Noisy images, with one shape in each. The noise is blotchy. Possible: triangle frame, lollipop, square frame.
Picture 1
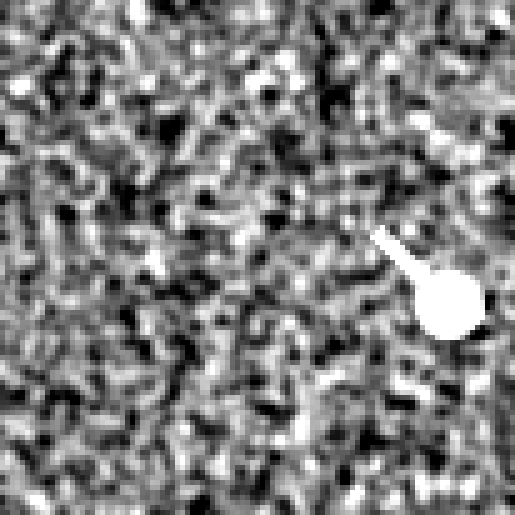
light lollipop, middle right
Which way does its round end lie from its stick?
down and right
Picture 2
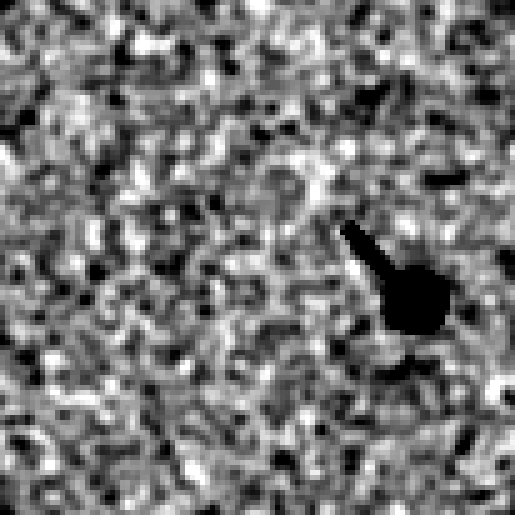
dark lollipop, middle right
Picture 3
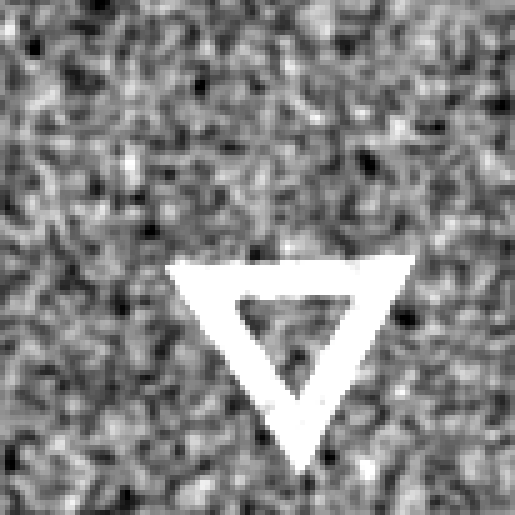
light triangle frame
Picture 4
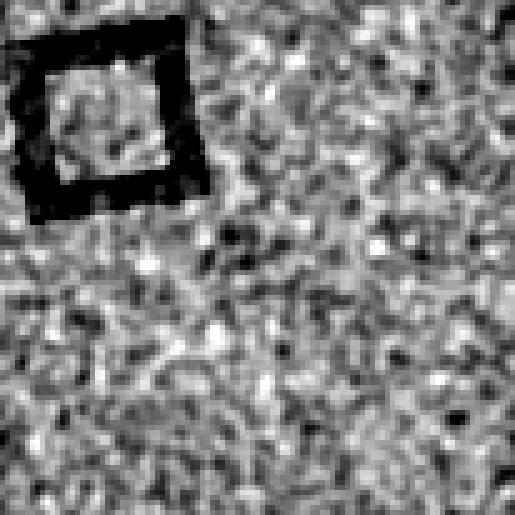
dark square frame, top left
